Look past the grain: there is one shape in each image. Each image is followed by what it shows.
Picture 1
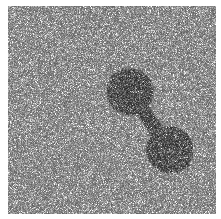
dumbbell
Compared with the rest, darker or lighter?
darker
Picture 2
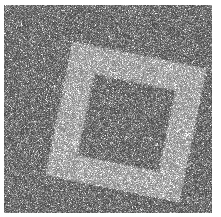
square frame
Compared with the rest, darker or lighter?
lighter
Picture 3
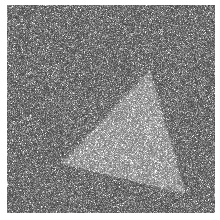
triangle
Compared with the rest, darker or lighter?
lighter
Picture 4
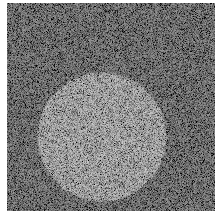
disc
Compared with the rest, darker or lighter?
lighter
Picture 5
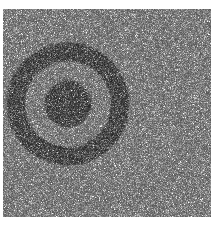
bullseye
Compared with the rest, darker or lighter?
darker
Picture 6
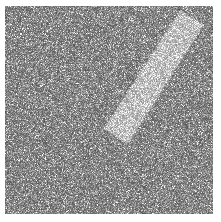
bar
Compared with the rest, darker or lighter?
lighter
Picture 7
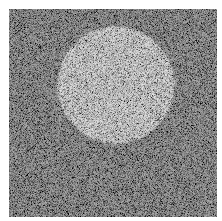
disc
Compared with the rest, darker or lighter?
lighter
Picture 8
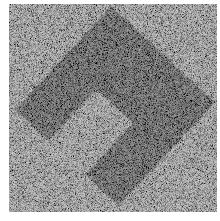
square with a notch
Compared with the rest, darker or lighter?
darker
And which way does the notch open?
down and left
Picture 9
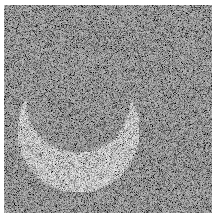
crescent
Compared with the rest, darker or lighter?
lighter
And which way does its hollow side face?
up
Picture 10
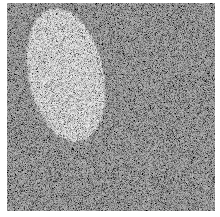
ellipse
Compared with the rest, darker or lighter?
lighter
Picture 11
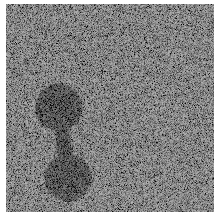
dumbbell
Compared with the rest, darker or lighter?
darker
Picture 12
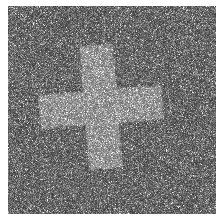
cross
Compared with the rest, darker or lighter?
lighter
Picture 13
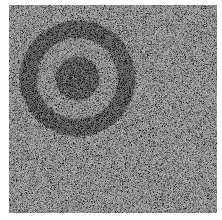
bullseye
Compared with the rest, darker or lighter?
darker
